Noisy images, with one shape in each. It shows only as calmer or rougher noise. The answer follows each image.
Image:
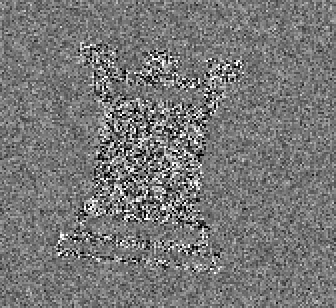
chess rook
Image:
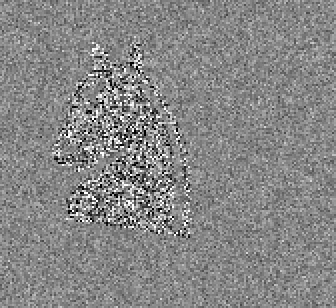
chess knight
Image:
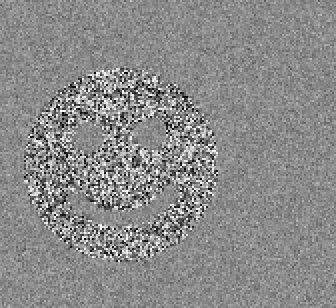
smiling face
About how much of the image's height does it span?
two thirds
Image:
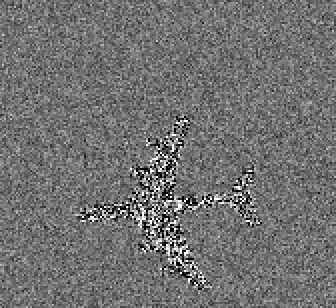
airplane
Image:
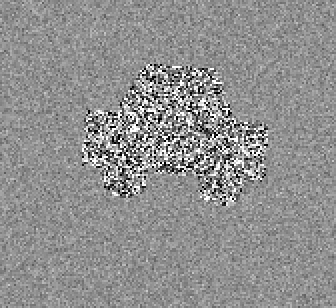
car
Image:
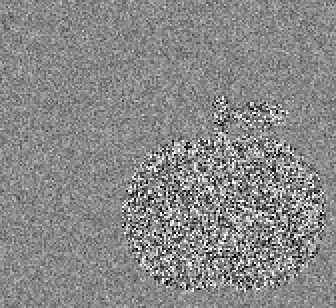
apple
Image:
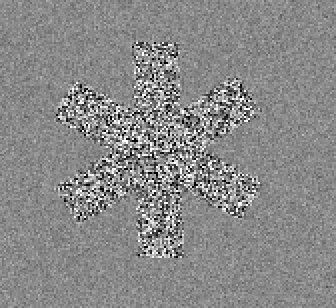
asterisk
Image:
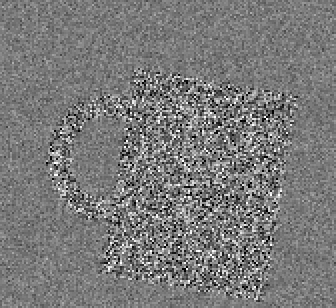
cup
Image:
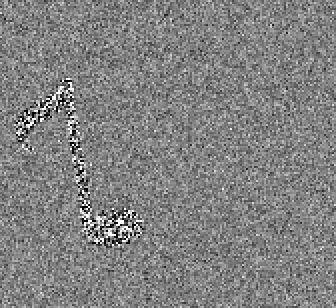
musical note
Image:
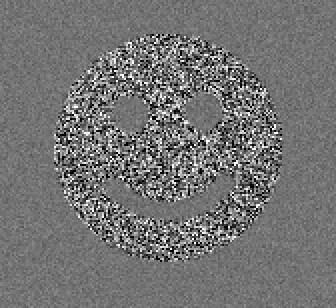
smiling face
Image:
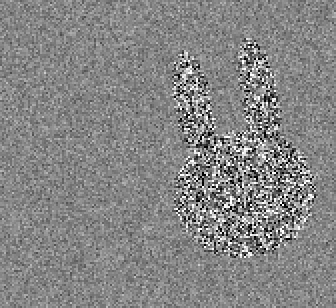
rabbit's head
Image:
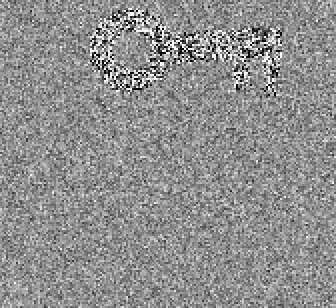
key
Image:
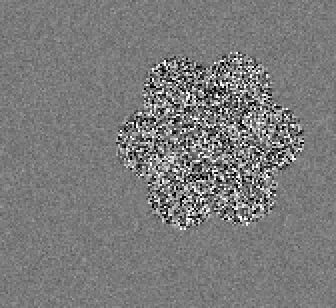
flower
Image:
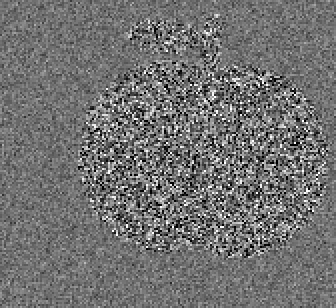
apple
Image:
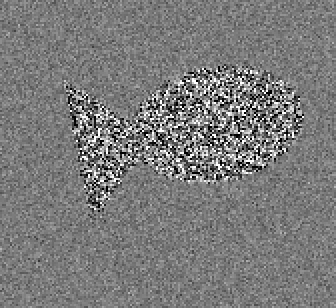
fish
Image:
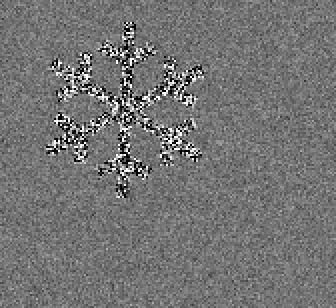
snowflake
